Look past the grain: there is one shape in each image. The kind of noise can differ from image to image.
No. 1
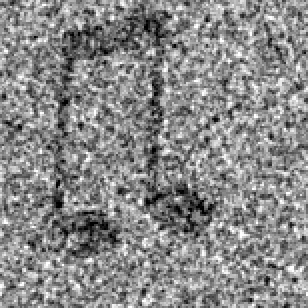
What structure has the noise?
blotchy
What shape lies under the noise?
pair of musical notes
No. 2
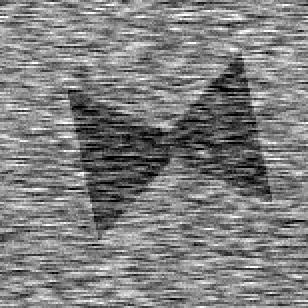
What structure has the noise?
streaked along the rows
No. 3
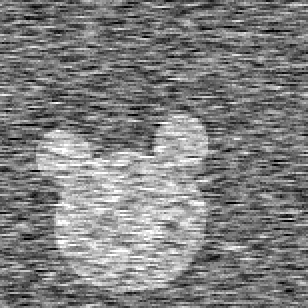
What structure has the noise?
streaked along the rows
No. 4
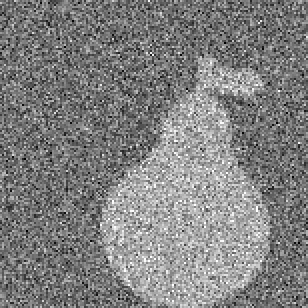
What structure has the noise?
independent entries
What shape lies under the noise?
pear
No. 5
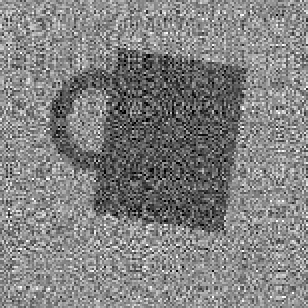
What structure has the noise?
low rank plus noise
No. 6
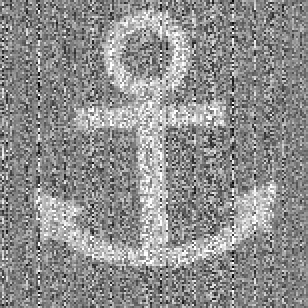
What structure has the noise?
columns of uneven size
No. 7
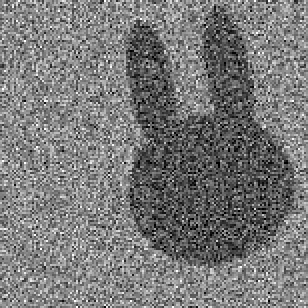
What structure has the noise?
low rank plus noise
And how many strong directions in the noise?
five to eight
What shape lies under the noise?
rabbit's head
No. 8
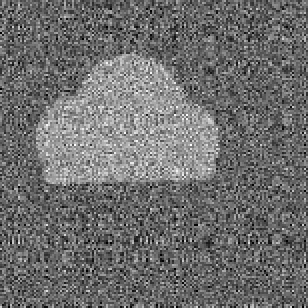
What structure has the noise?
low rank plus noise
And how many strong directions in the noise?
three or four
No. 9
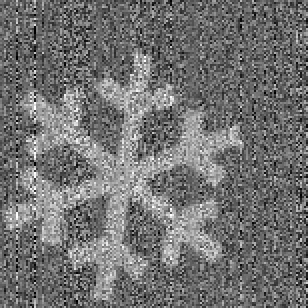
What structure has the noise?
columns of uneven size
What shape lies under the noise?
snowflake
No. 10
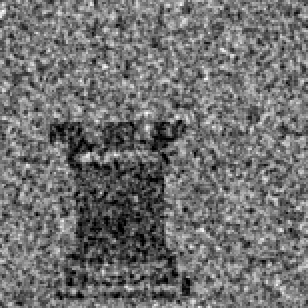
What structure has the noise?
blotchy
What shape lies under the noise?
chess rook
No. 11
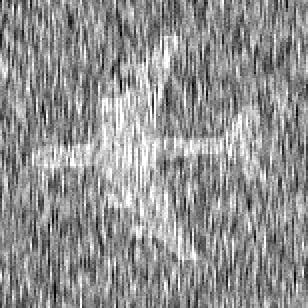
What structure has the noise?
streaked along the columns
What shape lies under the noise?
airplane
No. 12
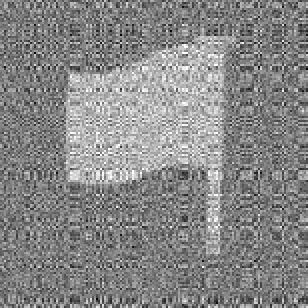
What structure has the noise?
low rank plus noise
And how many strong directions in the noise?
one
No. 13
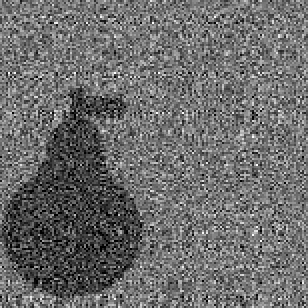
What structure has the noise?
low rank plus noise
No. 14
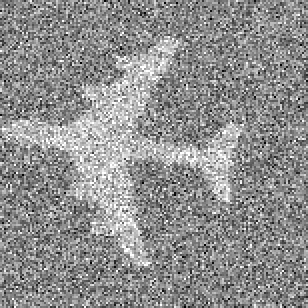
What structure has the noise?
independent entries
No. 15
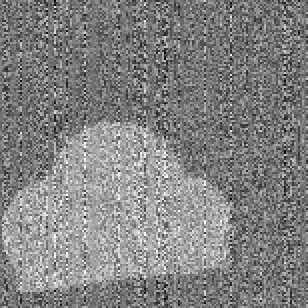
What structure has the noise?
columns of uneven size
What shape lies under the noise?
cloud
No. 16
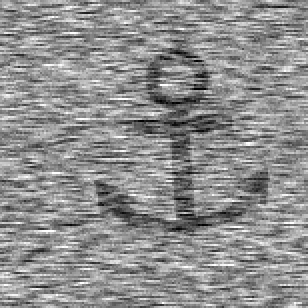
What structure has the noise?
streaked along the rows
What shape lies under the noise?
anchor
